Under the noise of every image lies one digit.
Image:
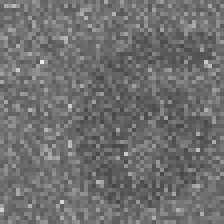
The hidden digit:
6
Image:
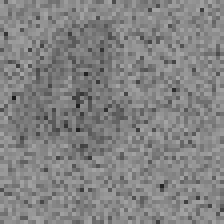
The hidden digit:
4
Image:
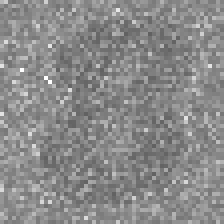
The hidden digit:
8
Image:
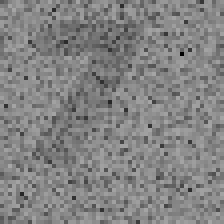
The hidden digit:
7
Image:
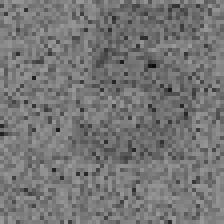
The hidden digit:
5
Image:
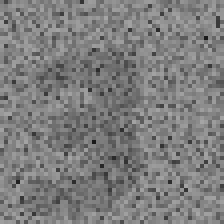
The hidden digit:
3
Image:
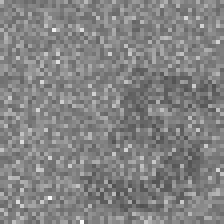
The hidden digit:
5
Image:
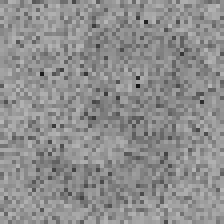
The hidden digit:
3
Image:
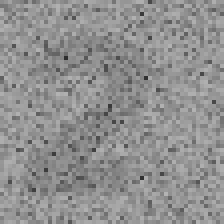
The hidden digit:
2
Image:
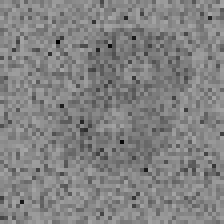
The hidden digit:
8
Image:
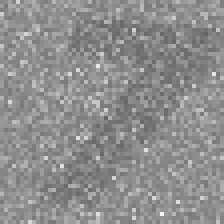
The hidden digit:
7
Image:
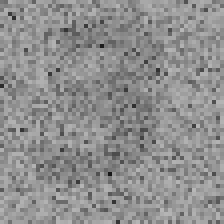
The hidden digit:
3
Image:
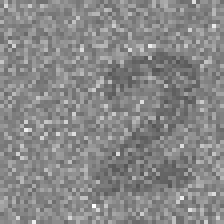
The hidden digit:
2
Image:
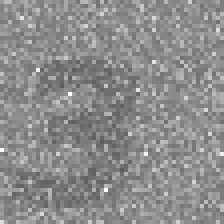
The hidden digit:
3
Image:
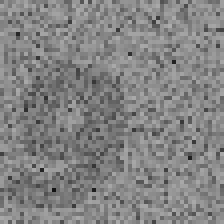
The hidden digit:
9
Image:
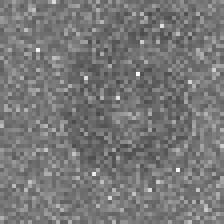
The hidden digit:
6
